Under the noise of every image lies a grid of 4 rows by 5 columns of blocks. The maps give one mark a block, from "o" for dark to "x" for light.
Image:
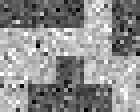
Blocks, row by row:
oooxo
xxxxo
xxoxx
xooox
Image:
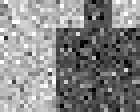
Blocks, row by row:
xxxox
xxooo
xxooo
xxooo
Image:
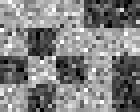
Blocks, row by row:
xxxoo
xoxxx
oxoxo
xoxxo
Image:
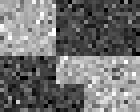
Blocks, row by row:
xxooo
xxooo
ooxxx
oooxx
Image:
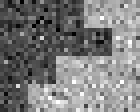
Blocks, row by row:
oooxx
oooox
ooxxx
oxxxx
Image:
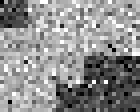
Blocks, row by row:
oxxxx
xxxxx
xxxoo
xxooo
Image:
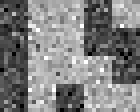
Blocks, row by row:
oxxox
oxxoo
oxxxo
oxoxx
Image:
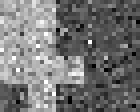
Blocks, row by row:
xxooo
xxooo
xxxoo
oxooo
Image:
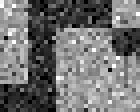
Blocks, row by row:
xooox
xoxxo
xoxxx
ooxxx
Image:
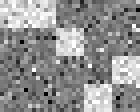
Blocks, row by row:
xxooo
ooxoo
oooox
oooxo
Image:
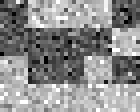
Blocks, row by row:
oxxxo
oooox
xooxo
xxxxx
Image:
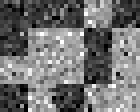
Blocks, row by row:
oooxo
oxxox
xxxox
oxoxx
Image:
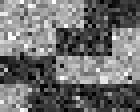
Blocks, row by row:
xxxoo
xxoox
ooxxx
xoooo
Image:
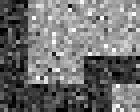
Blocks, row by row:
oxxxx
oxxxx
oxxoo
oooox
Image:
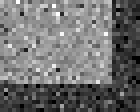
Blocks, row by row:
xxxxo
xxxxo
xxxxo
ooooo
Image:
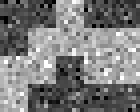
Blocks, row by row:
ooxoo
oxxxx
xxoxx
xoooo
